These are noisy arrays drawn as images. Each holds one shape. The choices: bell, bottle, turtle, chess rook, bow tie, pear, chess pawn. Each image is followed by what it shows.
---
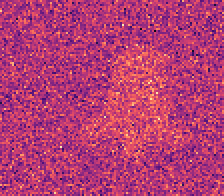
light bell
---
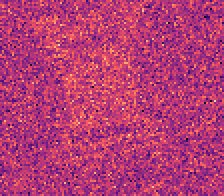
light chess rook
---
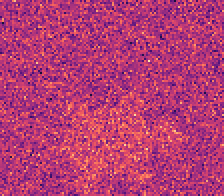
light turtle
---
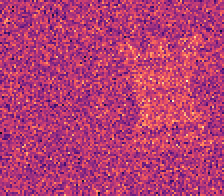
light chess rook
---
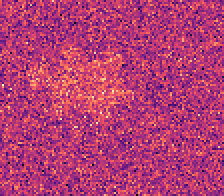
light turtle
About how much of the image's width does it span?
half
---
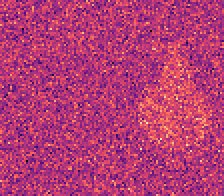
light pear
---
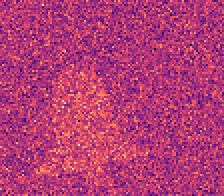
light bell
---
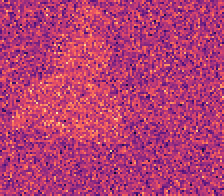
light chess pawn
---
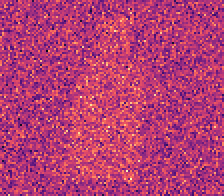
light bottle
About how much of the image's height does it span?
nearly all
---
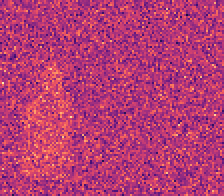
light bottle
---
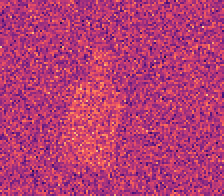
light bottle
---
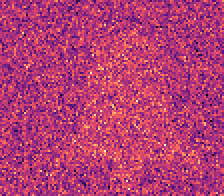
light bell
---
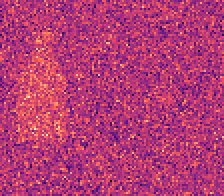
light bottle
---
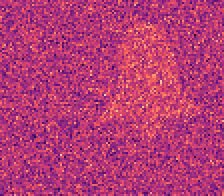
light bell
